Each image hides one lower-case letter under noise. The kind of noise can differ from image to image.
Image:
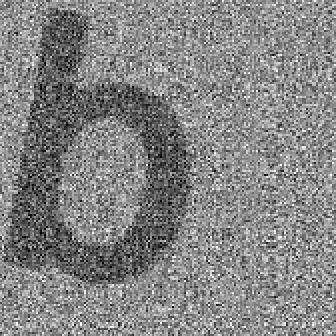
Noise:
low rank plus noise
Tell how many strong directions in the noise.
five to eight
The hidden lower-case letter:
b
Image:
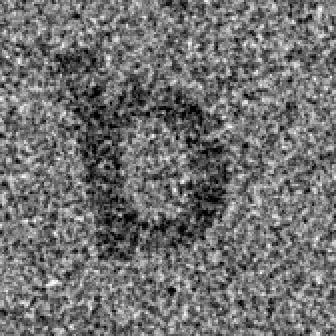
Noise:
blotchy
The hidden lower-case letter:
b
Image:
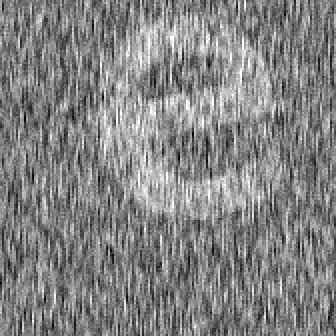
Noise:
streaked along the columns
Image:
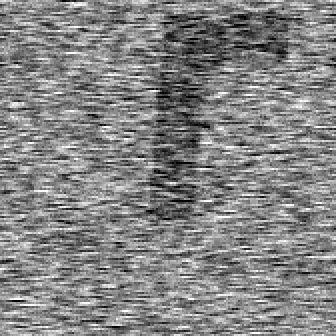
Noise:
streaked along the rows
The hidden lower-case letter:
r
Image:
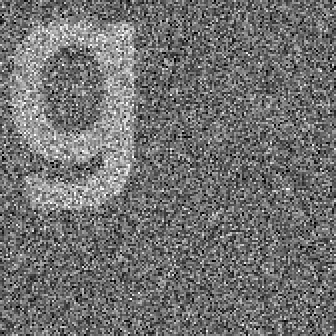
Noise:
independent entries
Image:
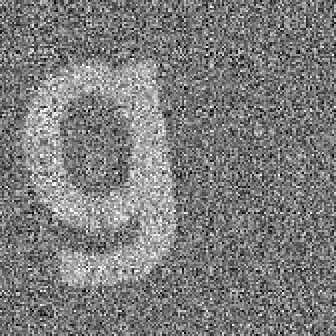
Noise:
low rank plus noise
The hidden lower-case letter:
g
